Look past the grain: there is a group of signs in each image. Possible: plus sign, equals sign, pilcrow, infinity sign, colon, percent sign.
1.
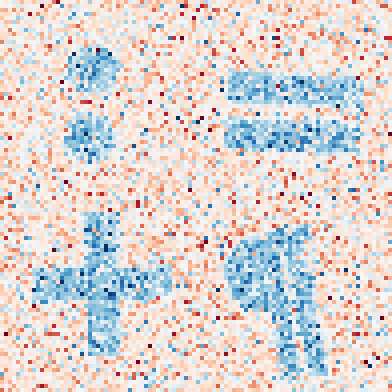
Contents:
top left: colon; top right: equals sign; bottom left: plus sign; bottom right: pilcrow
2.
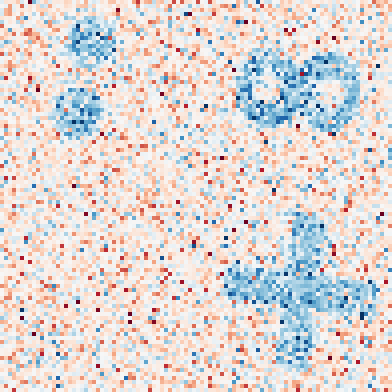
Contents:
top left: colon; top right: infinity sign; bottom right: plus sign
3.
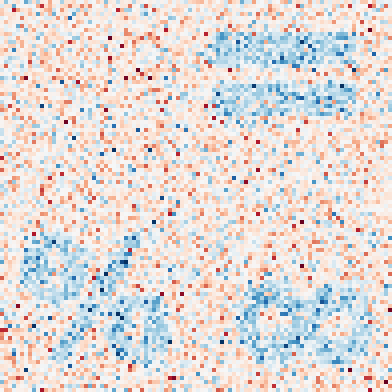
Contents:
top right: equals sign; bottom left: percent sign; bottom right: infinity sign
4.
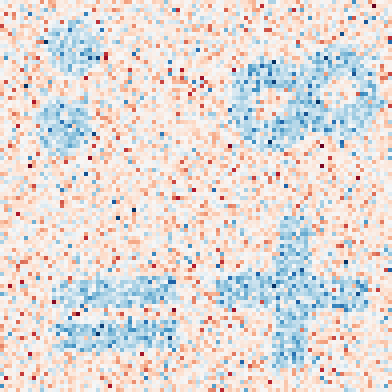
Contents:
top left: colon; top right: infinity sign; bottom left: equals sign; bottom right: plus sign
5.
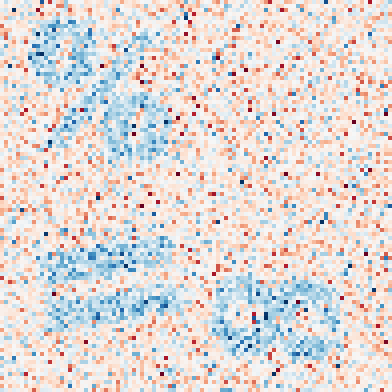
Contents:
top left: percent sign; bottom left: equals sign; bottom right: infinity sign
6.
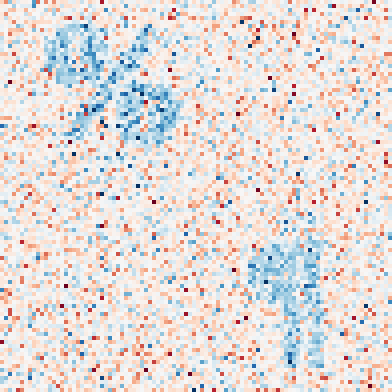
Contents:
top left: percent sign; bottom right: pilcrow
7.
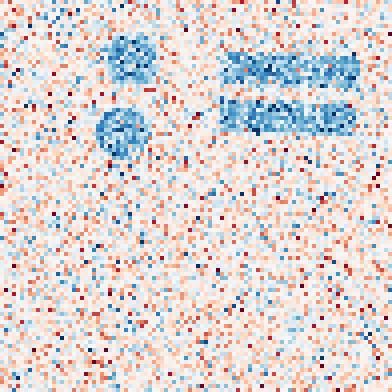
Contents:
top left: colon; top right: equals sign
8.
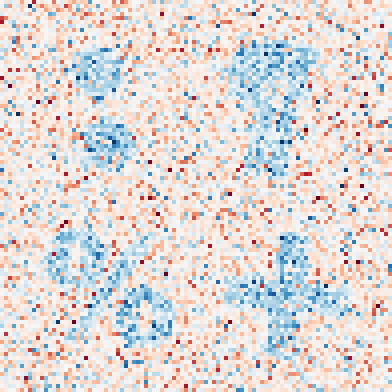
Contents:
top left: colon; top right: pilcrow; bottom left: percent sign; bottom right: plus sign
